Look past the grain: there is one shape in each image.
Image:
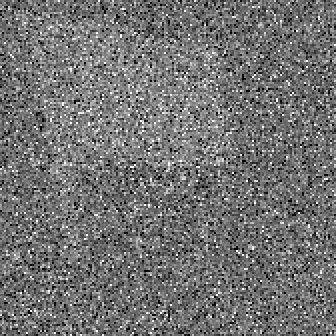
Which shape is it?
flag
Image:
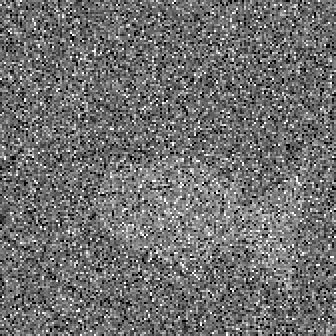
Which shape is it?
fish
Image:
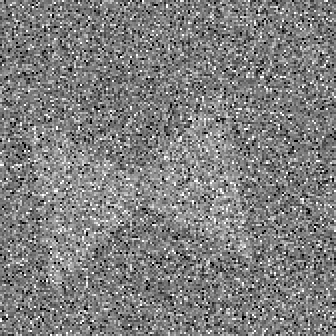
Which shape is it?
bow tie
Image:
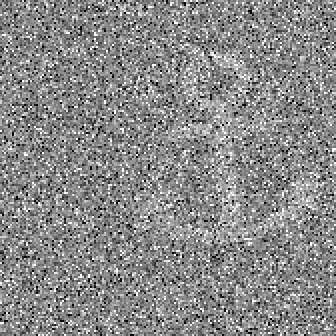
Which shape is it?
anchor
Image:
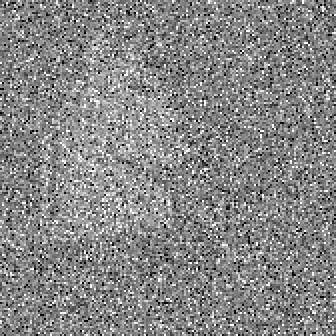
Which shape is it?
chess knight
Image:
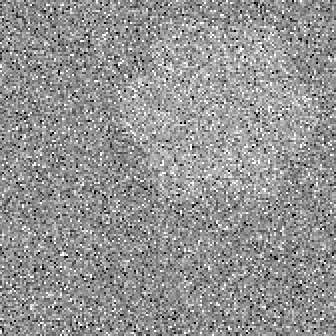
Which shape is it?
flower
